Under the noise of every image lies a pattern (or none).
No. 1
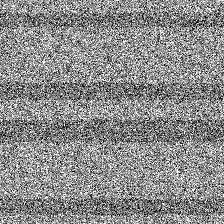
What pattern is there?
bands of rows
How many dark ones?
4
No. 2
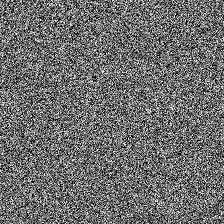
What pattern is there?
only noise
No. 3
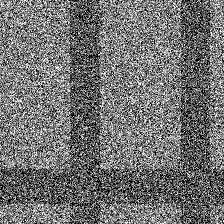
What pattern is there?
bands of rows crossing bands of columns
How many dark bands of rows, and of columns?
1 and 2
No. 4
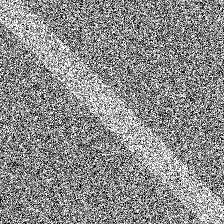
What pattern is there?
a diagonal band
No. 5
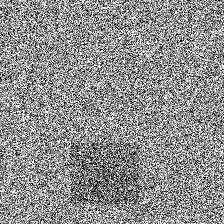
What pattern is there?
one block
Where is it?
bottom middle
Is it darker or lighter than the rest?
darker
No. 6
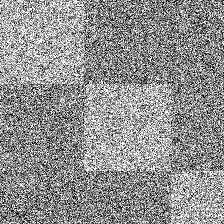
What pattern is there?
blocks along the diagonal
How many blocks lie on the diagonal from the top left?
3
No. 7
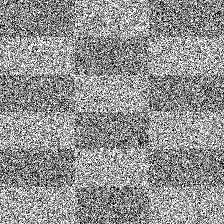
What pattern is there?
a checkerboard
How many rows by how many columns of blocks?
6 by 3
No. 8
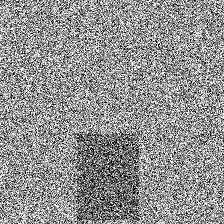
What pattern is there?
one block
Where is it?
bottom middle
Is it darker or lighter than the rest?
darker
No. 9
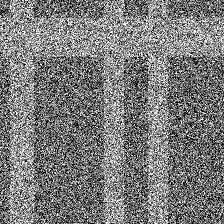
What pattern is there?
bands of rows crossing bands of columns
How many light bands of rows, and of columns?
1 and 3
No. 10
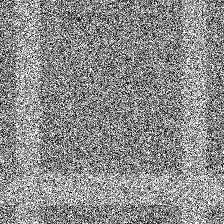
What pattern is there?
bands of rows crossing bands of columns
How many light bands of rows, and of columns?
1 and 2
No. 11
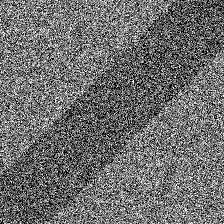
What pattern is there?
a diagonal band
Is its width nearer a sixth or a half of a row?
a half
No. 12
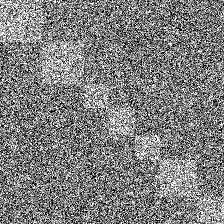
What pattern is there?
blocks along the diagonal
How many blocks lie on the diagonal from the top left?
7
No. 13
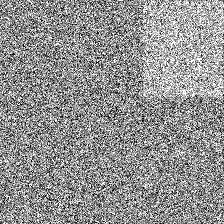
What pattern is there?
one block
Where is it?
top right
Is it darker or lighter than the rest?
lighter
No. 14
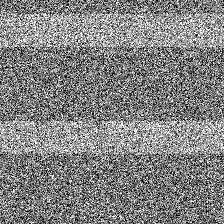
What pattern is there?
bands of rows
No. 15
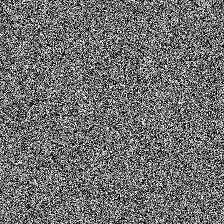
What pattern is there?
only noise
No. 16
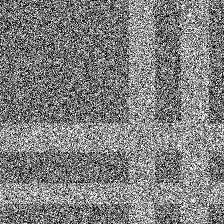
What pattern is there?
bands of rows crossing bands of columns
